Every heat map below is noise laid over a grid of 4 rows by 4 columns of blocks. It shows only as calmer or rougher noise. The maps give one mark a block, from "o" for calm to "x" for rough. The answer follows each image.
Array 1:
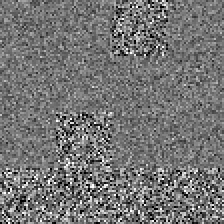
ooxo
oooo
oxoo
xxxx
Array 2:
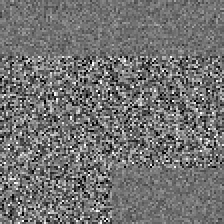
oooo
xxxx
xxxx
xxoo
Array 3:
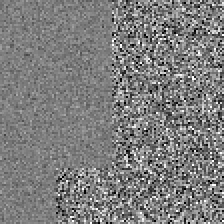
ooxx
ooxx
ooxx
oxxx
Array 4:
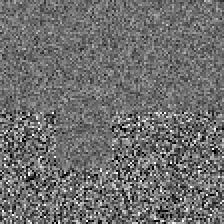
oooo
oooo
xoxx
xxxx
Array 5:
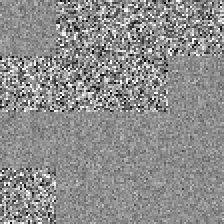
oxxx
xxxo
oooo
xooo
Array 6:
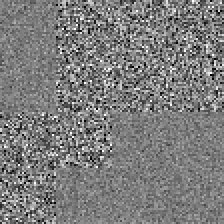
oxxx
oxxx
xxoo
xooo
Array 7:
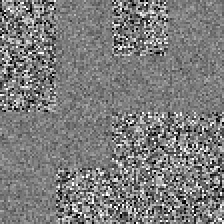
xoxo
xooo
ooxx
oxxx
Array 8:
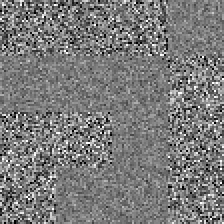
xxxo
ooox
xxox
xoox
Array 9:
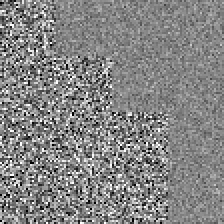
xooo
xxoo
xxxo
xxxo
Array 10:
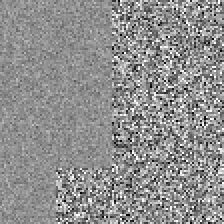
ooxx
ooxx
ooxx
oxxx
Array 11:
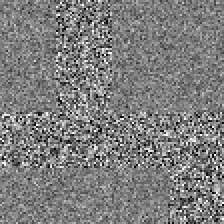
oxoo
oxoo
xxxx
ooox
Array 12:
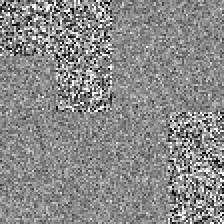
xxoo
oxoo
ooox
ooox
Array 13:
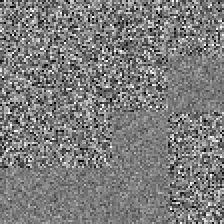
xxxx
xxxo
xxox
ooox
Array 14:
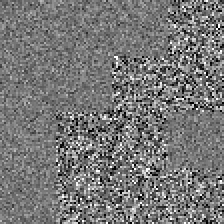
ooox
ooxx
oxxo
oxxx
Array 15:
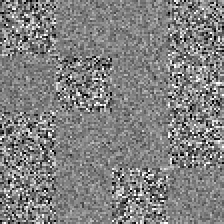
xoox
oxox
xoox
xoxo
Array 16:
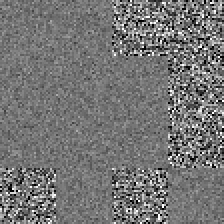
ooxx
ooox
ooox
xoxo
